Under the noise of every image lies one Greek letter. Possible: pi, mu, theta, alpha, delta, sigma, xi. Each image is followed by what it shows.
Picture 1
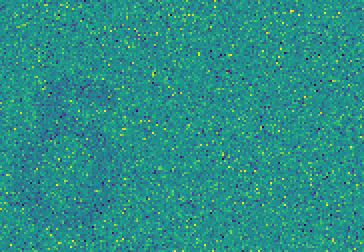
delta
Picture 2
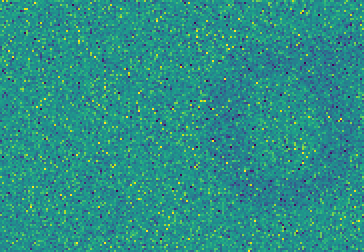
sigma
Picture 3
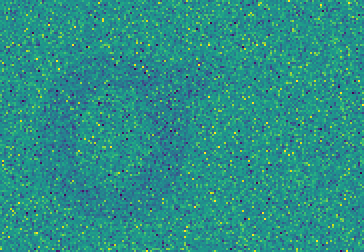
sigma
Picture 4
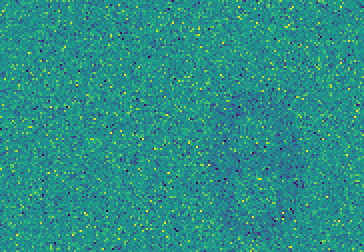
theta
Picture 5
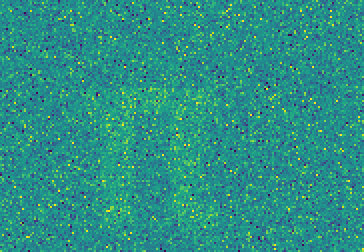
pi
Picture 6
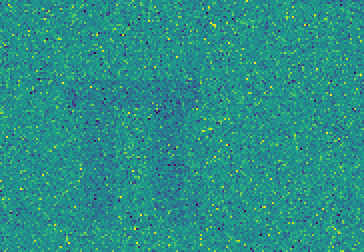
pi
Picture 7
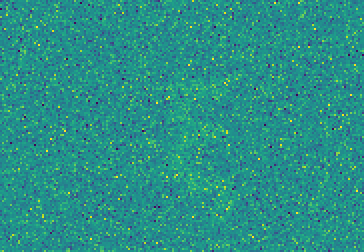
xi
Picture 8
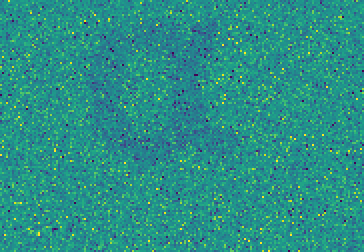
alpha
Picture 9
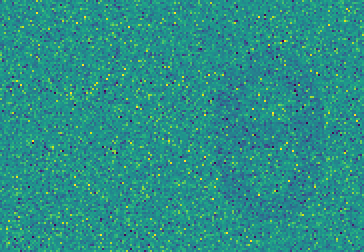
theta
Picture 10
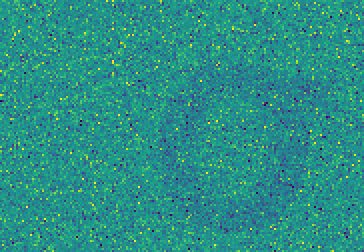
sigma
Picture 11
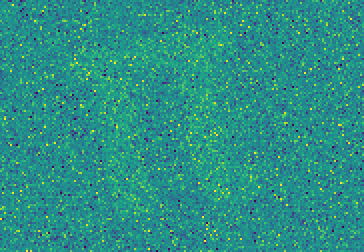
pi
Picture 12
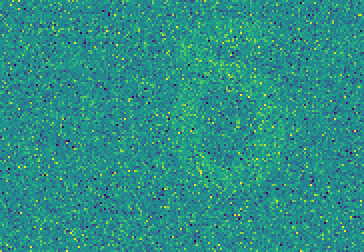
delta
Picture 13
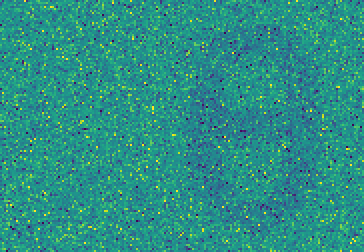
theta
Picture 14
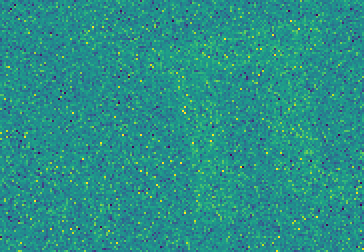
pi
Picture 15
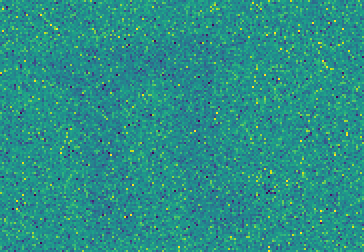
pi
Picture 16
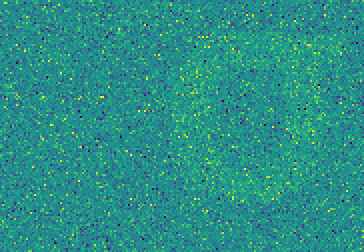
sigma
